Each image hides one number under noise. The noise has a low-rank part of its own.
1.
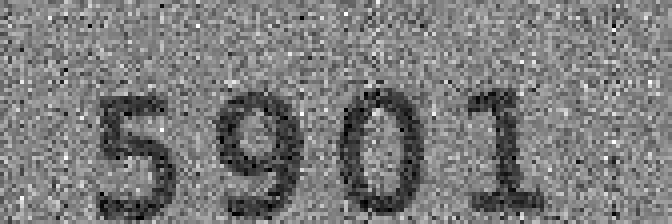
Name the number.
5901
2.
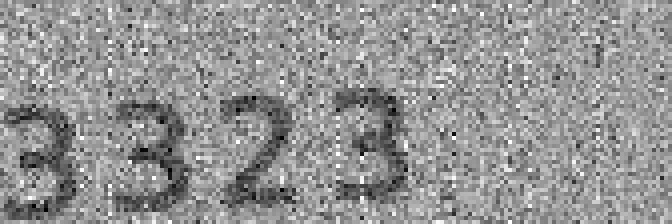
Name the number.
3323
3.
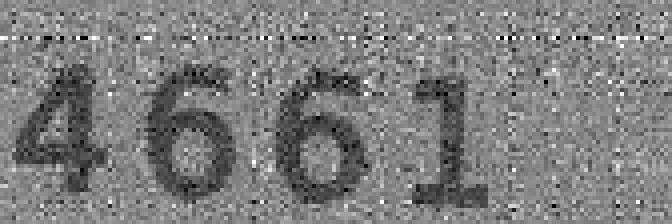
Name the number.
4661
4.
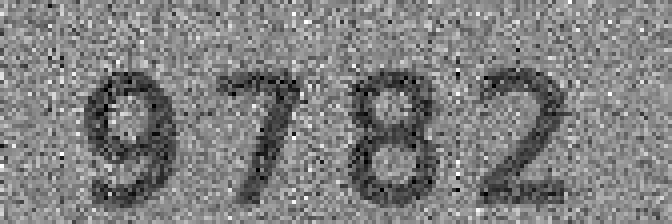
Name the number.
9782
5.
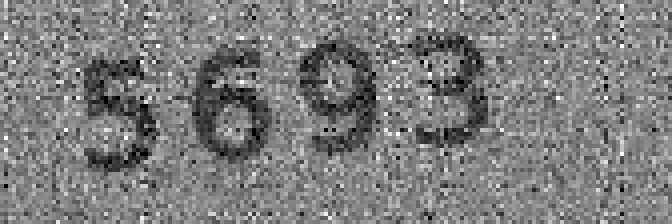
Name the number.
5693
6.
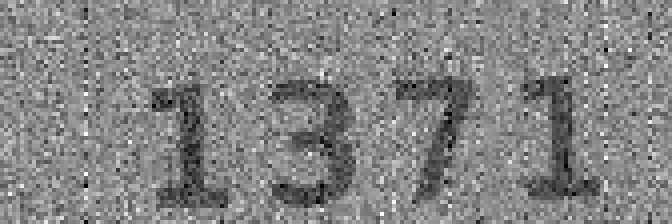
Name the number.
1371
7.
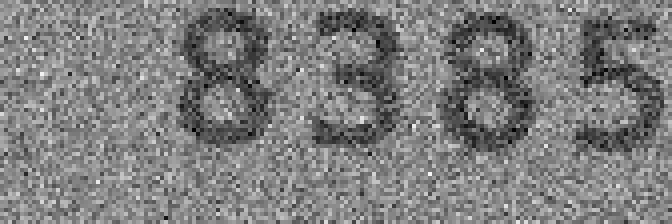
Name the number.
8385
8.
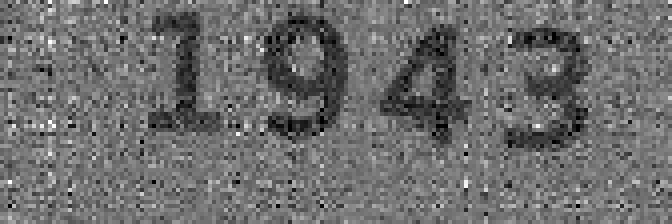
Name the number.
1943
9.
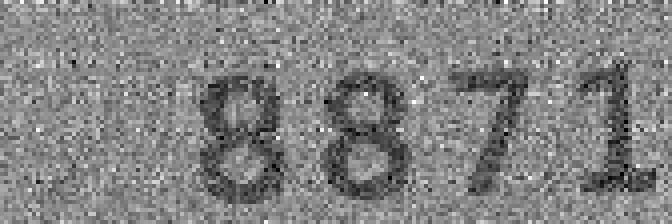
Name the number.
8871
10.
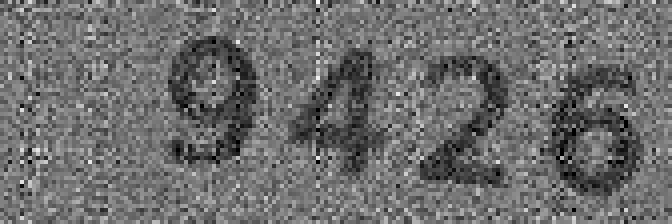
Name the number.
9426
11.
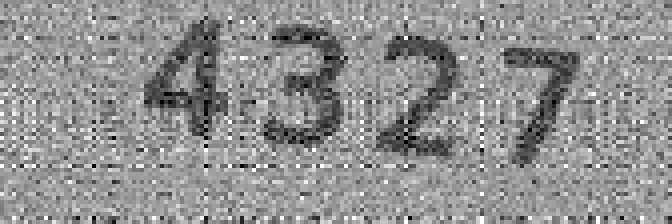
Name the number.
4327
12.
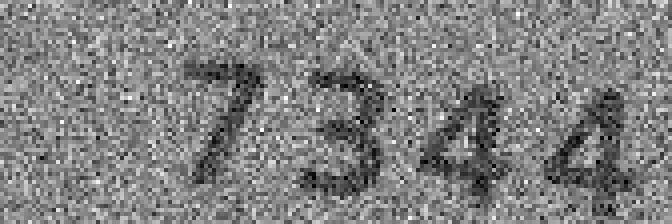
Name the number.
7344
